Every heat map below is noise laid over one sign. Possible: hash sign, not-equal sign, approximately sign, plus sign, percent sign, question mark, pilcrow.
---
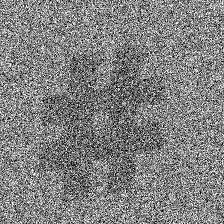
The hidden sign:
hash sign
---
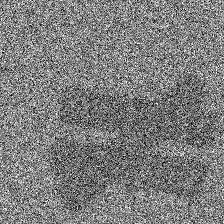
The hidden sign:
not-equal sign
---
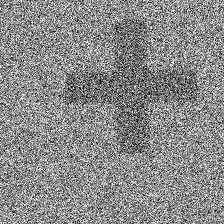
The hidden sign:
plus sign
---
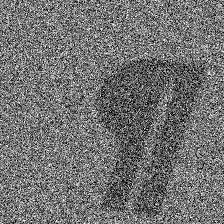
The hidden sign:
pilcrow
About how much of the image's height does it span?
two thirds
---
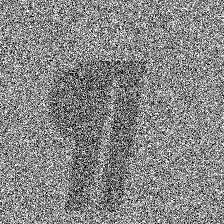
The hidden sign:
pilcrow
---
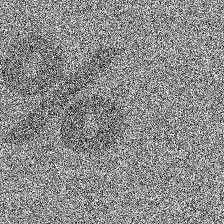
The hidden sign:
percent sign
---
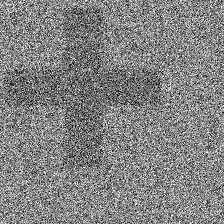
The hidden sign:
plus sign
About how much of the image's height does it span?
two thirds
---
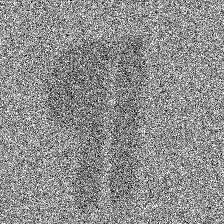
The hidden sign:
pilcrow
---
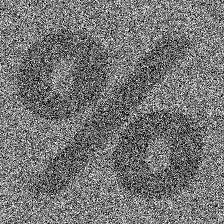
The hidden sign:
percent sign
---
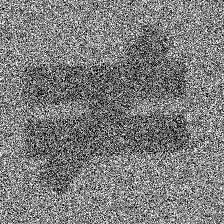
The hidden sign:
not-equal sign
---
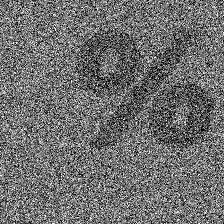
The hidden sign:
percent sign
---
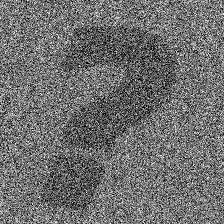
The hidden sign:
question mark
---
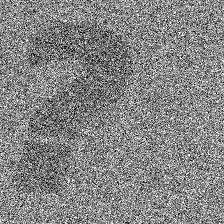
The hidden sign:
question mark
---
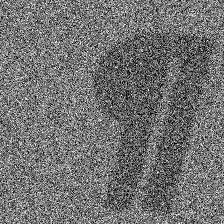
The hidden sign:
pilcrow
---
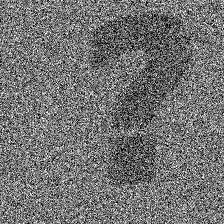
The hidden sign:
question mark
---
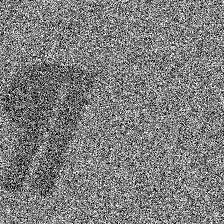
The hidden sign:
pilcrow
